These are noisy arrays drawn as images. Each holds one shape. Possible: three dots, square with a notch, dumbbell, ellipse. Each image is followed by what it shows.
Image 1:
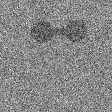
dumbbell
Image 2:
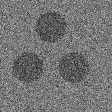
three dots
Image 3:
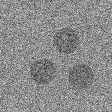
three dots
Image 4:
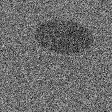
ellipse
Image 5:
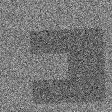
square with a notch
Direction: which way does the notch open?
left
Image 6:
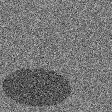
ellipse
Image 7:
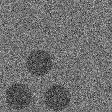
three dots
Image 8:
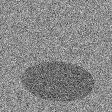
ellipse
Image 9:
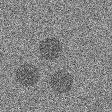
three dots
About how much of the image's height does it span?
half
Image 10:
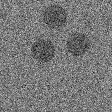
three dots
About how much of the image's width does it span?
half
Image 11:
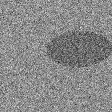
ellipse
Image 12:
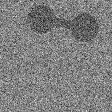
dumbbell
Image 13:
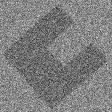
square with a notch
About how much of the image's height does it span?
nearly all
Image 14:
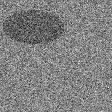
ellipse
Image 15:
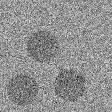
three dots
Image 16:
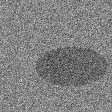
ellipse
